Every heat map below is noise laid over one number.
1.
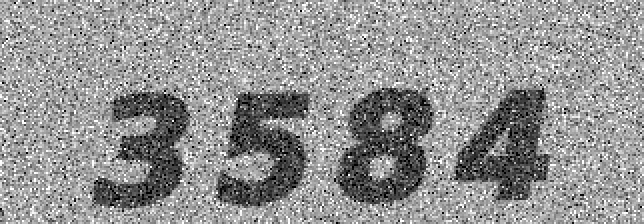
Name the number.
3584
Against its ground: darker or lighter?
darker
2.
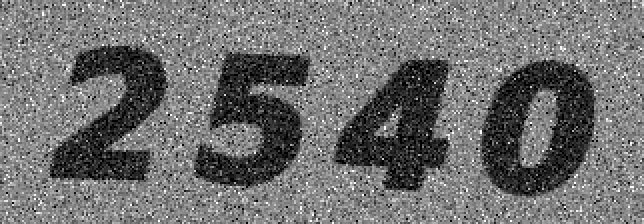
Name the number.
2540
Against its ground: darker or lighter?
darker
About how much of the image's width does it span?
nearly all
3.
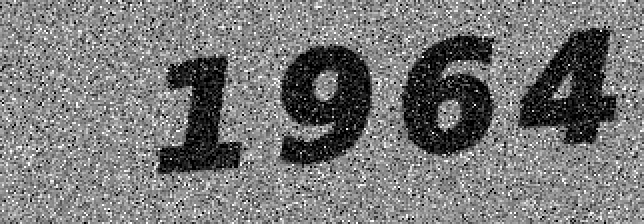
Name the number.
1964
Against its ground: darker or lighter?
darker
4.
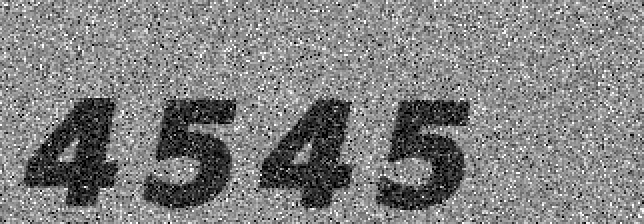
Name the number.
4545
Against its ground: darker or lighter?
darker
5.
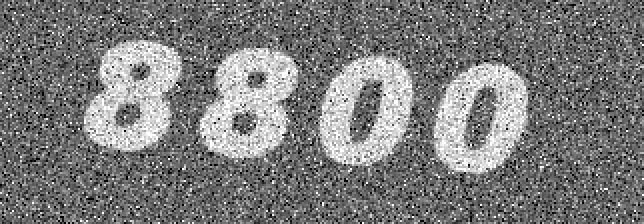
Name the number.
8800
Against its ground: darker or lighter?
lighter
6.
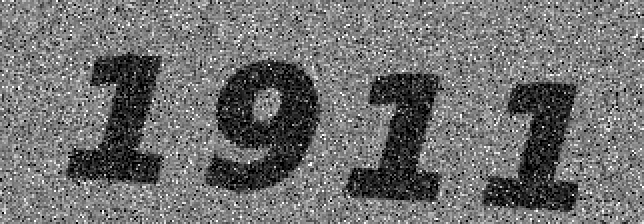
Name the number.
1911
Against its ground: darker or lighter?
darker
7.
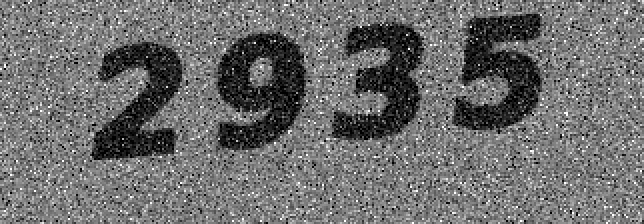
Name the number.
2935
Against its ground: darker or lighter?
darker
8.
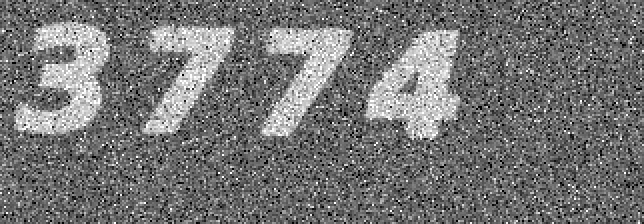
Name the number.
3774
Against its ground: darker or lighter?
lighter
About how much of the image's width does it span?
two thirds
